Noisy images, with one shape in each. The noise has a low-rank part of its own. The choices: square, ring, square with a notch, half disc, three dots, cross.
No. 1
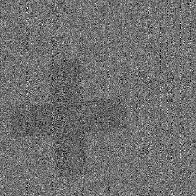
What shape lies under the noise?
cross
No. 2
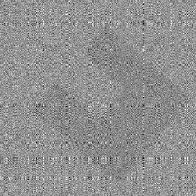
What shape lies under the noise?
square with a notch
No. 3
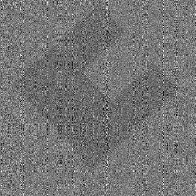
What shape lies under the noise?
square with a notch
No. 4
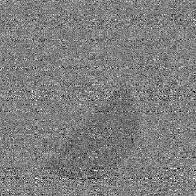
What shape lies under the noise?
half disc
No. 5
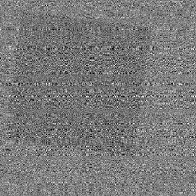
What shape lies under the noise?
square
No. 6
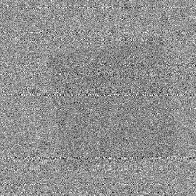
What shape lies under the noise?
square
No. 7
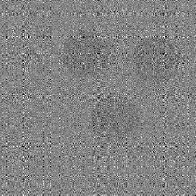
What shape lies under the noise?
three dots
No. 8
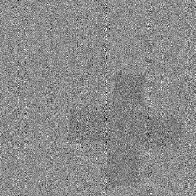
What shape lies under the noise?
cross
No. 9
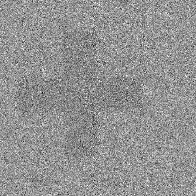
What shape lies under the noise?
cross
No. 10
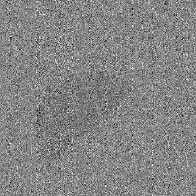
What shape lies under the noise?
half disc
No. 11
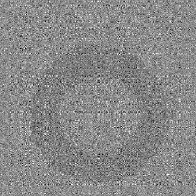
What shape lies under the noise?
ring
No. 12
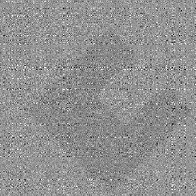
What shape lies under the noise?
square with a notch
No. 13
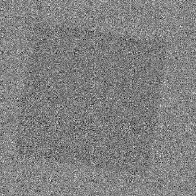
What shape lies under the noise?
square
